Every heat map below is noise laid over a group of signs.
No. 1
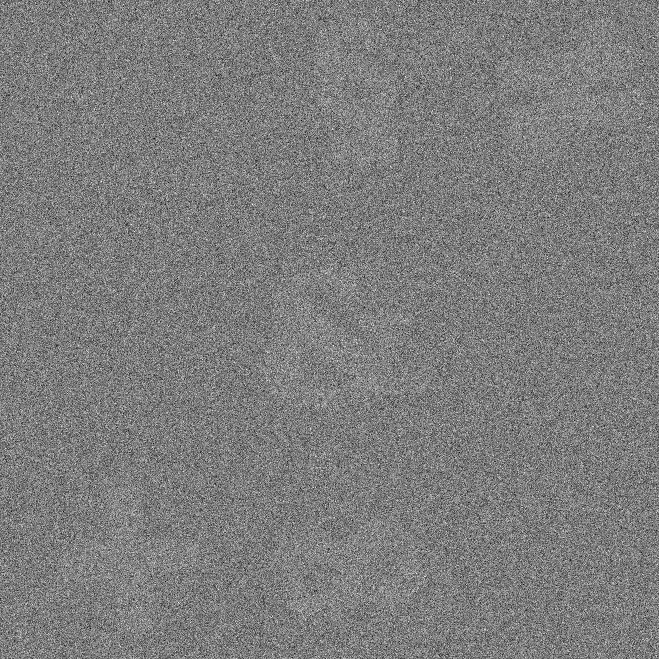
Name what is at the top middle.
section sign
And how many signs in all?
5
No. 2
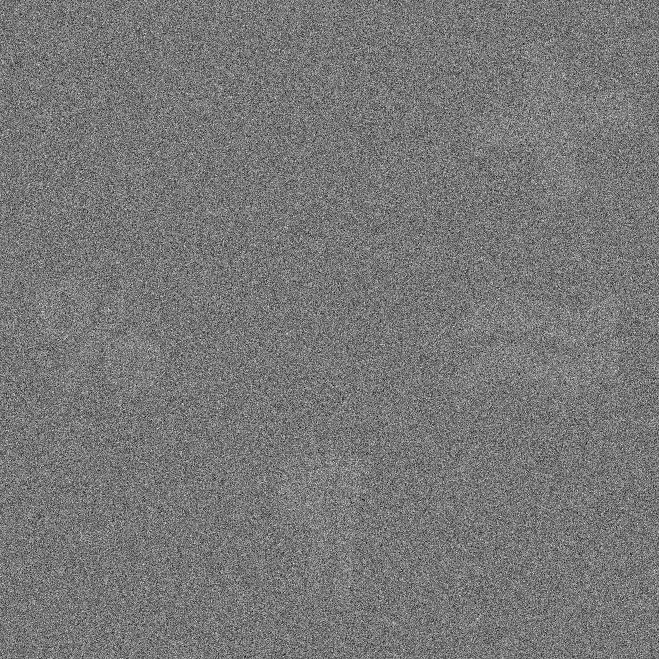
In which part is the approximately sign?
middle right
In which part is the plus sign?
top right
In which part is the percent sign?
middle left
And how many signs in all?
4
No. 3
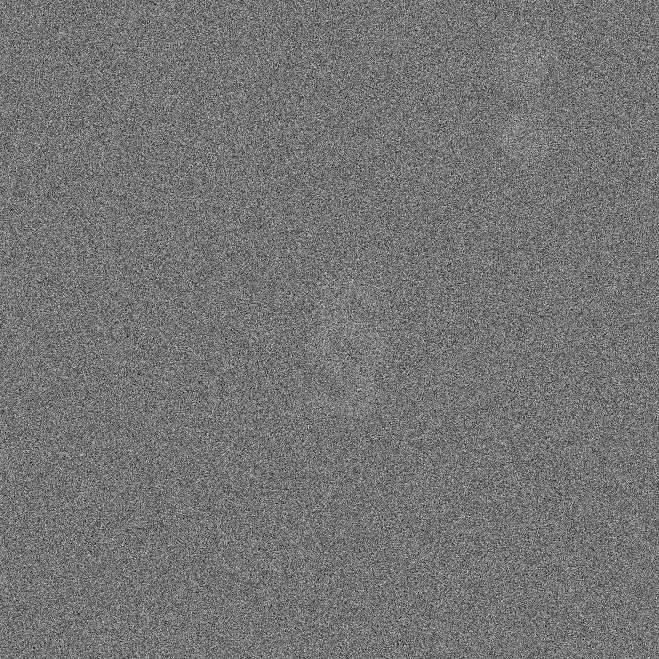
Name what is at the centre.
section sign
